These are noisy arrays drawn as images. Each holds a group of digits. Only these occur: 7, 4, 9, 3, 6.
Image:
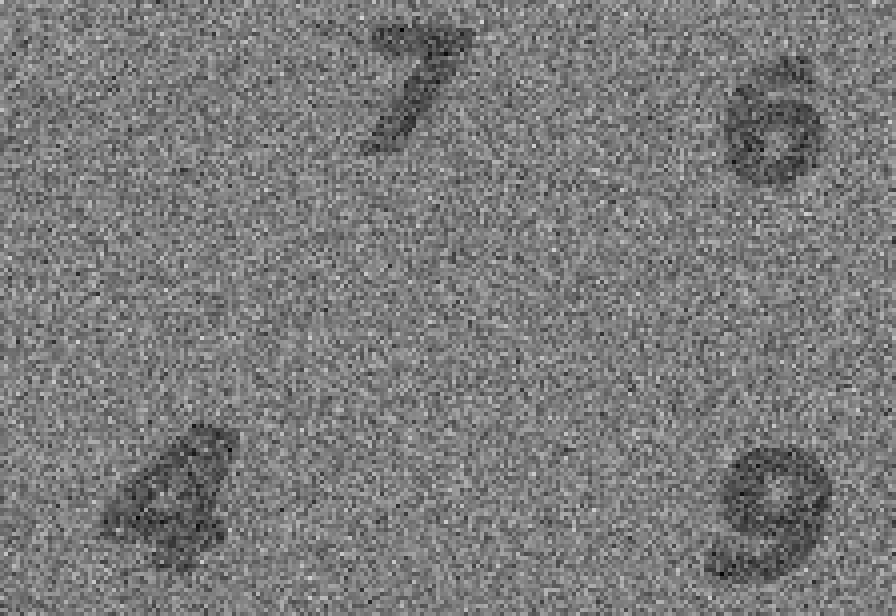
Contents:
top middle: 7; top right: 6; bottom left: 4; bottom right: 9
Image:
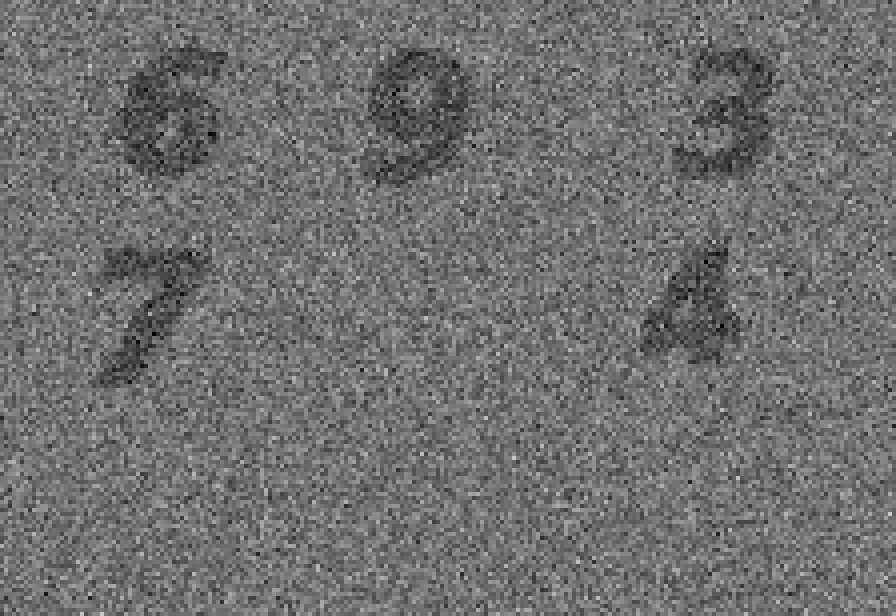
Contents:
top left: 6; top middle: 9; top right: 3; middle left: 7; middle right: 4
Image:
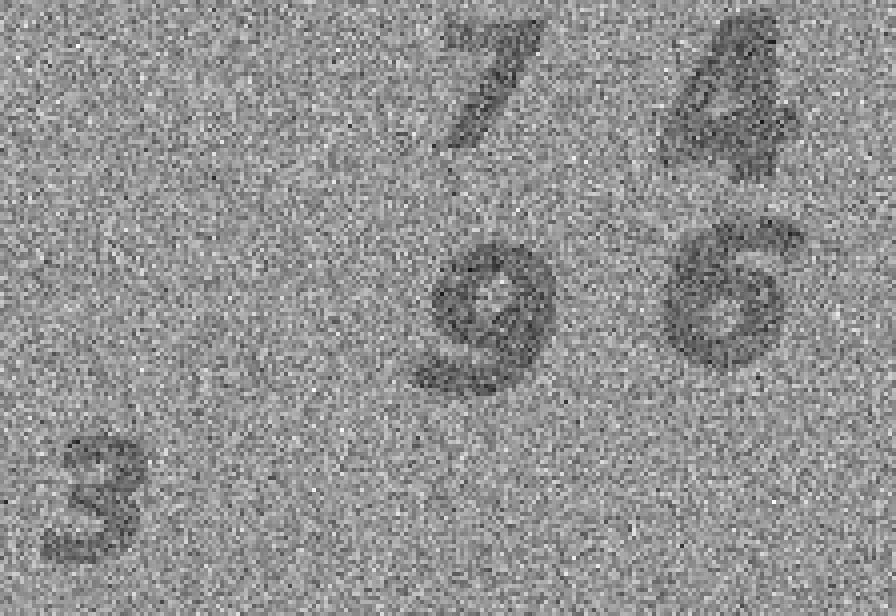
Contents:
top middle: 7; top right: 4; centre: 9; middle right: 6; bottom left: 3
